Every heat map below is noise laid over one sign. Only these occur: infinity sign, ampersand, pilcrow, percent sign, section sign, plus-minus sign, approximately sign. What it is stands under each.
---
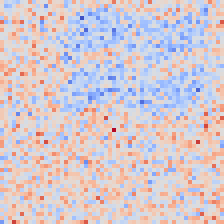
approximately sign
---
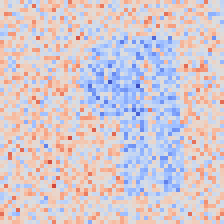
pilcrow
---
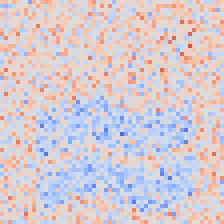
approximately sign
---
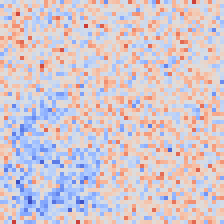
ampersand
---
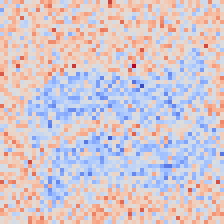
approximately sign
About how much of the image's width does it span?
nearly all
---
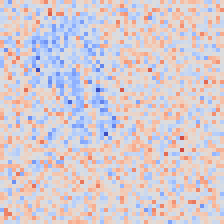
pilcrow
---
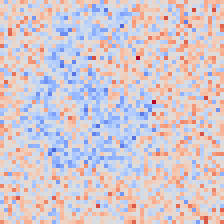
ampersand
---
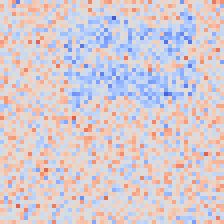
approximately sign
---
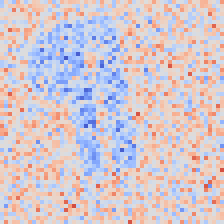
pilcrow
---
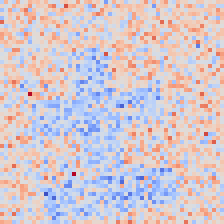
plus-minus sign
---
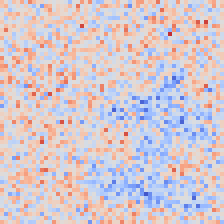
plus-minus sign
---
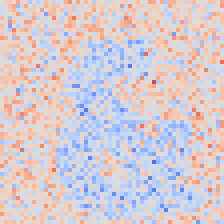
ampersand
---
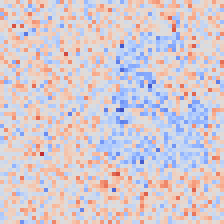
ampersand
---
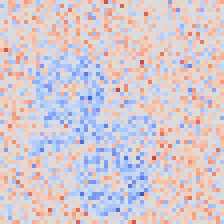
percent sign
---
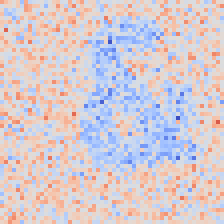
ampersand
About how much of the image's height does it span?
two thirds
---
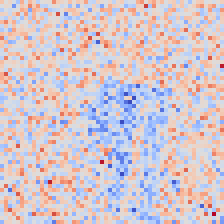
pilcrow
